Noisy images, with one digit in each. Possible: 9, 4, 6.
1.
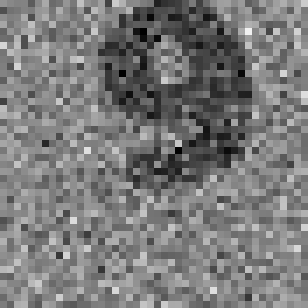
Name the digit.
9
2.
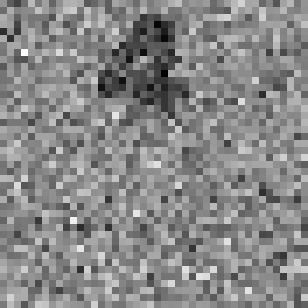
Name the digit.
4
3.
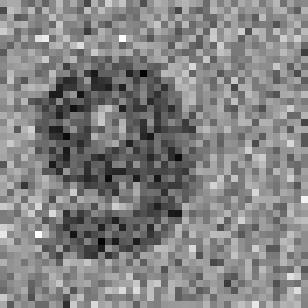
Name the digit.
9
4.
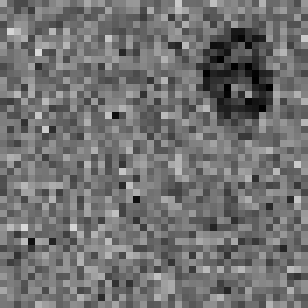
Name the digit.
6
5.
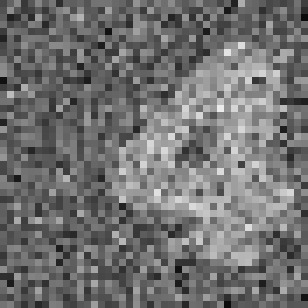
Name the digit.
4
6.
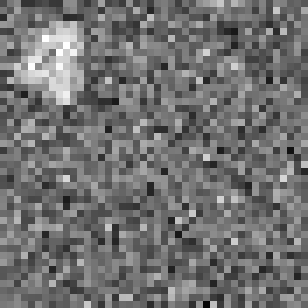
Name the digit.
4
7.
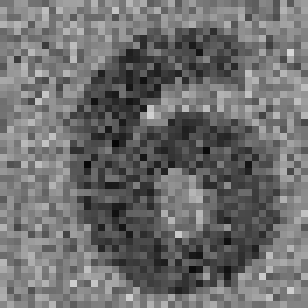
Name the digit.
6
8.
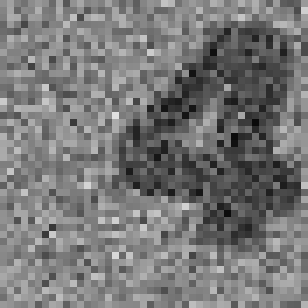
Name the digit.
4
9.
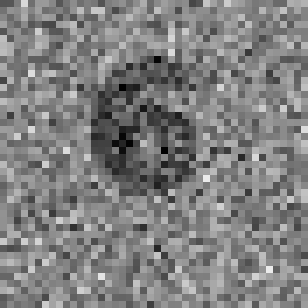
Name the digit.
6
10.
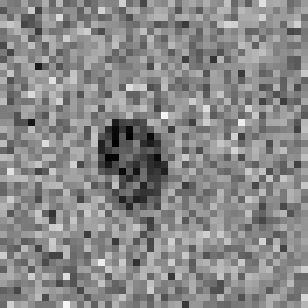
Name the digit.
9
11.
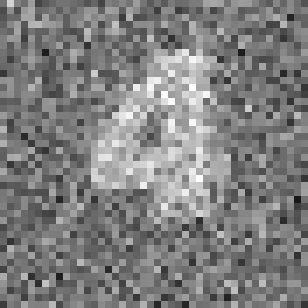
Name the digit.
4
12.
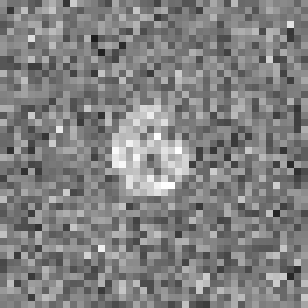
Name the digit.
6
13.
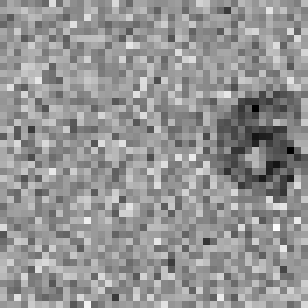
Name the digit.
6
